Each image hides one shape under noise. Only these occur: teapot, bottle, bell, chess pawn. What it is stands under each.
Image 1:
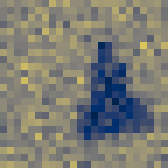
chess pawn
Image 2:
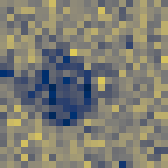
teapot
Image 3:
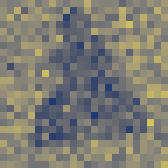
chess pawn
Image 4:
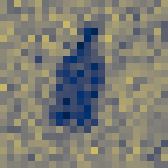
bottle
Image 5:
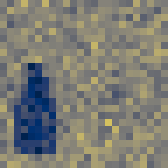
bottle
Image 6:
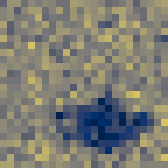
teapot
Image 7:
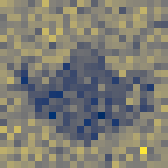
teapot
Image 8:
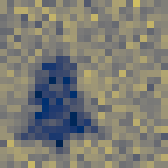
bell
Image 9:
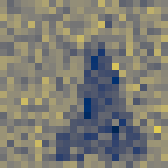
chess pawn
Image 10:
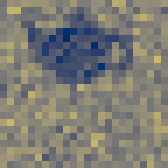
teapot
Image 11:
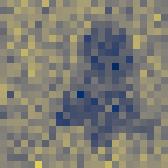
bell
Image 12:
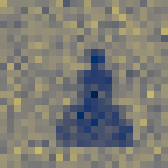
chess pawn
